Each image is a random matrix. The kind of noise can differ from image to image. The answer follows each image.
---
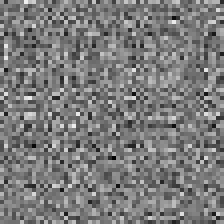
low rank plus noise
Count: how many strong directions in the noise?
two
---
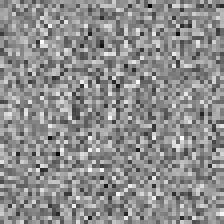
low rank plus noise
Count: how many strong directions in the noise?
five to eight
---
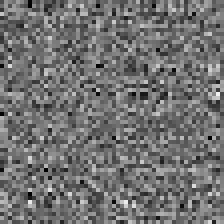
low rank plus noise
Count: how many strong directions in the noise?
five to eight
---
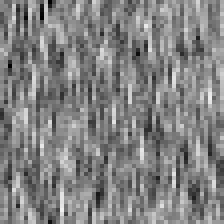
streaked along the columns
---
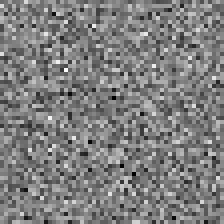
independent entries
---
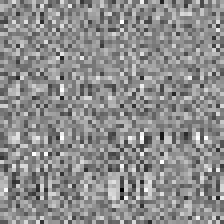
low rank plus noise
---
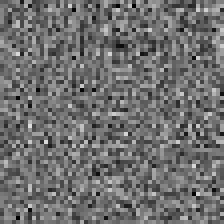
low rank plus noise
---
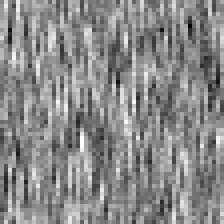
streaked along the columns
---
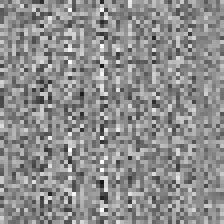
columns of uneven size
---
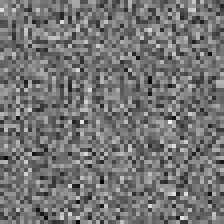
low rank plus noise
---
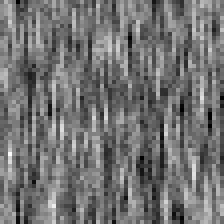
streaked along the columns
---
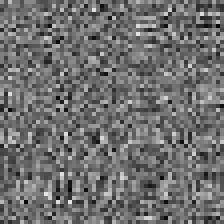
low rank plus noise
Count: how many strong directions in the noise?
three or four
